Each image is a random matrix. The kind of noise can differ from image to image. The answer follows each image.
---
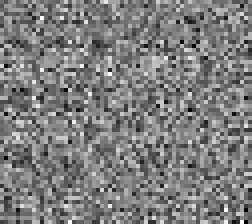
low rank plus noise
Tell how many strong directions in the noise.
two
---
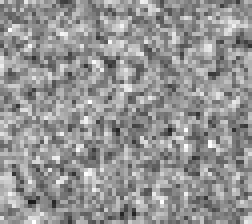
blotchy
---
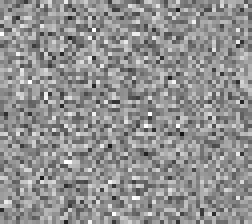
low rank plus noise
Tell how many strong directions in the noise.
three or four
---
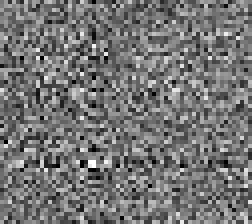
low rank plus noise
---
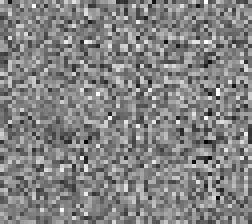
low rank plus noise
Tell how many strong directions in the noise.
five to eight
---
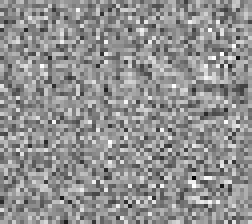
low rank plus noise
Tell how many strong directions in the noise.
five to eight
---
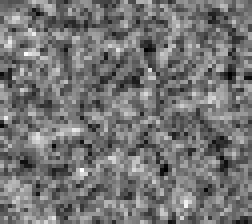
blotchy
